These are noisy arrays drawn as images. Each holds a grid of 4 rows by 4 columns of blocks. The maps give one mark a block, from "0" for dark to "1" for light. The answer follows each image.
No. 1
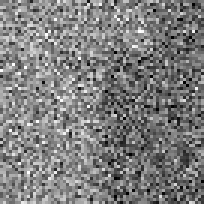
1 1 1 0
1 1 0 0
1 1 0 0
1 1 0 0
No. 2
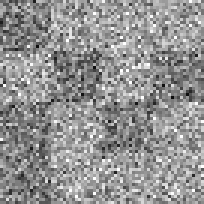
0 1 1 1
1 0 1 0
0 1 0 1
0 1 1 1
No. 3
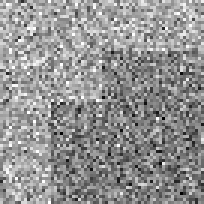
1 1 1 1
1 1 0 0
1 0 0 0
1 0 0 0
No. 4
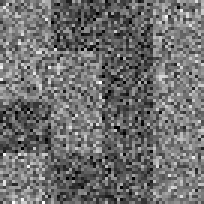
1 0 0 1
1 1 0 1
0 1 0 1
1 0 0 1
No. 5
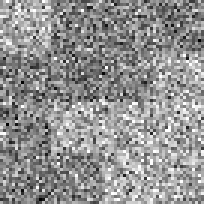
1 0 0 0
0 0 0 1
0 1 1 1
0 0 1 1
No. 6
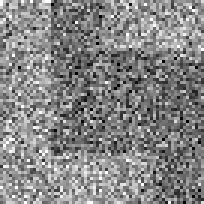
1 0 1 1
1 0 0 0
1 0 0 0
1 1 1 0
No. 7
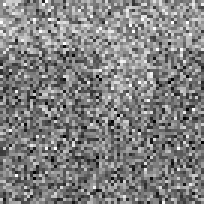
1 1 1 1
0 0 1 0
0 0 0 0
0 0 0 0
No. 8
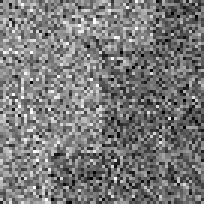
1 1 1 0
1 1 0 0
1 1 0 0
1 0 0 0
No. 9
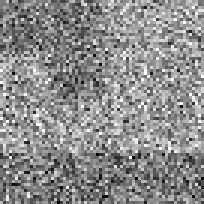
0 0 1 1
1 0 1 1
1 1 1 1
0 0 0 0
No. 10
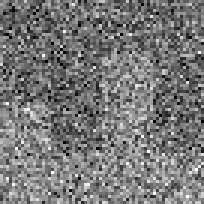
0 0 0 0
0 0 1 0
1 0 1 0
1 1 1 1
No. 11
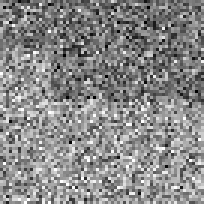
0 0 0 0
1 0 0 0
1 1 1 1
1 1 1 1
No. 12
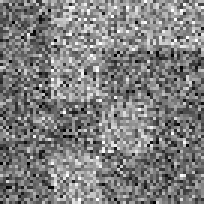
0 1 1 1
0 1 0 0
0 0 1 0
0 1 0 0
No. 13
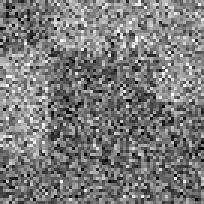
0 1 1 1
1 0 0 1
1 0 0 0
0 0 0 0
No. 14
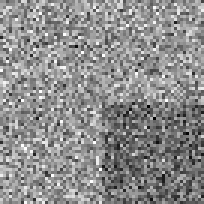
1 1 1 1
1 1 1 1
1 1 0 0
1 1 0 0
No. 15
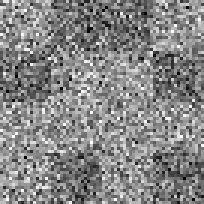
1 0 0 1
0 1 1 0
1 1 1 1
1 0 1 0
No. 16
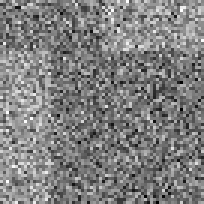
0 0 1 1
1 0 0 0
1 0 0 0
1 0 0 0
